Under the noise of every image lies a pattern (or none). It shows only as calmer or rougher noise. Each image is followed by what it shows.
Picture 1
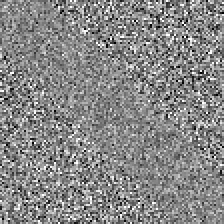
a diagonal band
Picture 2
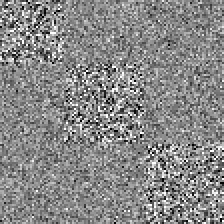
blocks along the diagonal
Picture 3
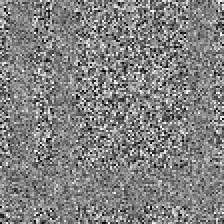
bands of rows crossing bands of columns
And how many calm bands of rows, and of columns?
1 and 3
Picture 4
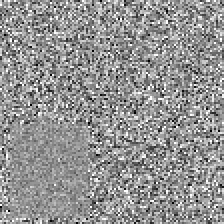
one block
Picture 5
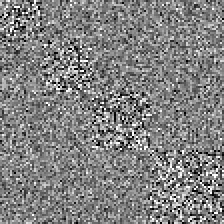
blocks along the diagonal
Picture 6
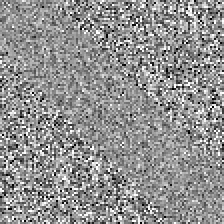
a diagonal band
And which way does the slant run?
top left to bottom right
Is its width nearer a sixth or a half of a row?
a half
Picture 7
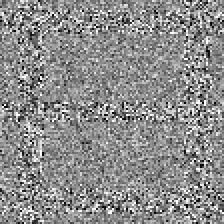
bands of rows crossing bands of columns
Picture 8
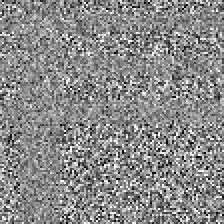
bands of rows crossing bands of columns
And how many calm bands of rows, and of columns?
3 and 1
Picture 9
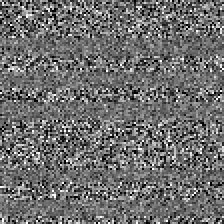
bands of rows
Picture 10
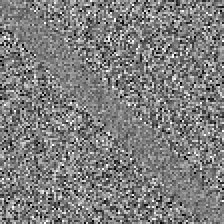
a diagonal band
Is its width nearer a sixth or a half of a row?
a sixth
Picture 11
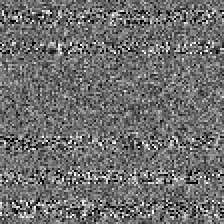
bands of rows
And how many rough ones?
5
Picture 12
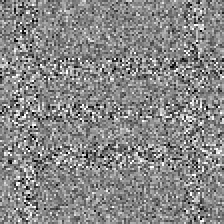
bands of rows crossing bands of columns
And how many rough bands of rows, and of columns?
3 and 2
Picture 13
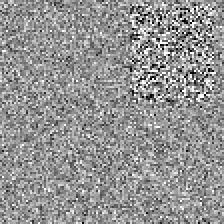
one block
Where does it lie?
top right
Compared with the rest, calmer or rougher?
rougher
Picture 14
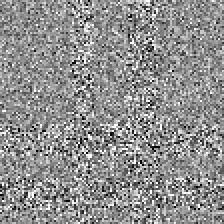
bands of rows crossing bands of columns
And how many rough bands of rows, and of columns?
2 and 2
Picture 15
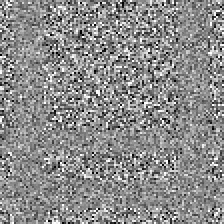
bands of rows crossing bands of columns
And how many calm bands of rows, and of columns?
2 and 2
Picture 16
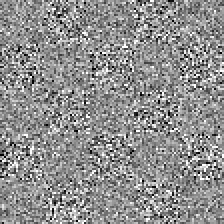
a checkerboard
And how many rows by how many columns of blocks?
5 by 5
